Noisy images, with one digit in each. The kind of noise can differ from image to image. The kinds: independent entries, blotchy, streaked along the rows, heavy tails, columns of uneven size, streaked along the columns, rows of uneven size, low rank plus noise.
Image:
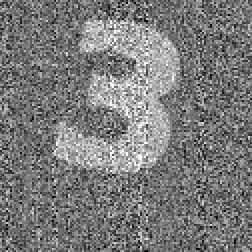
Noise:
columns of uneven size
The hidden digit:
3
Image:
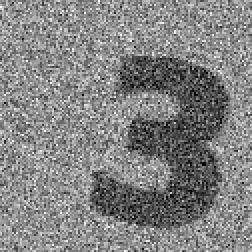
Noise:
independent entries
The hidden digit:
3
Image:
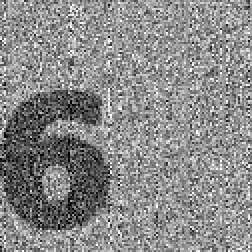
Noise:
columns of uneven size
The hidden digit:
6
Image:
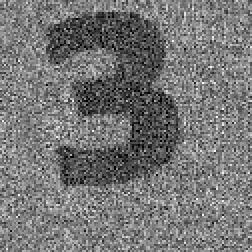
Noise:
low rank plus noise
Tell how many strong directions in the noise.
five to eight
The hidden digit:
3
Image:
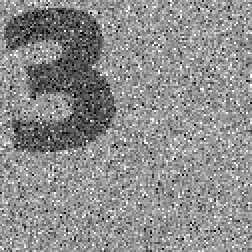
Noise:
heavy tails
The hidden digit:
3
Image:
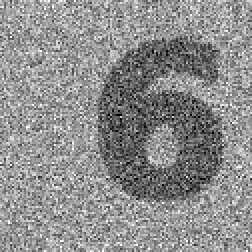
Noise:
low rank plus noise
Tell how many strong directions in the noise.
three or four
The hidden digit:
6
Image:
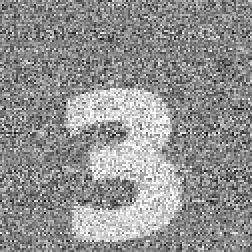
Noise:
rows of uneven size
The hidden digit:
3
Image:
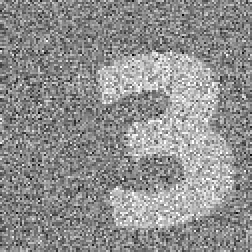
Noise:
low rank plus noise
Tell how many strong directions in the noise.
five to eight
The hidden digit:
3
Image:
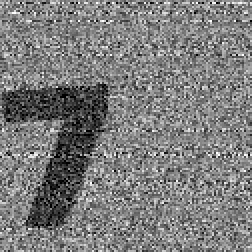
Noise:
rows of uneven size
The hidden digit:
7
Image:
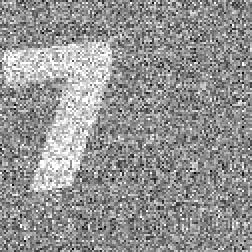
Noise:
low rank plus noise
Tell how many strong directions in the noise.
two
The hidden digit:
7
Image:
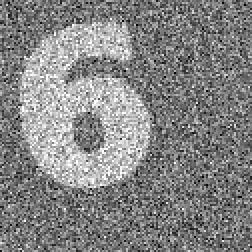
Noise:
independent entries
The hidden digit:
6
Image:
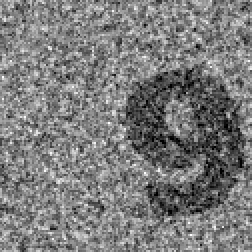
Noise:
blotchy
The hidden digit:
9
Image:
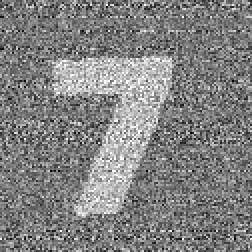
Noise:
rows of uneven size
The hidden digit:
7
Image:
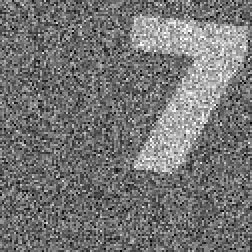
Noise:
independent entries
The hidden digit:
7
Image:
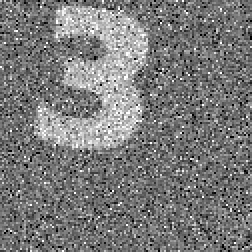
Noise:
heavy tails
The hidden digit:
3
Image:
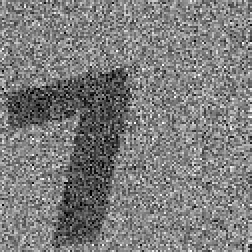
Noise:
low rank plus noise
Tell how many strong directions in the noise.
three or four
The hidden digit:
7
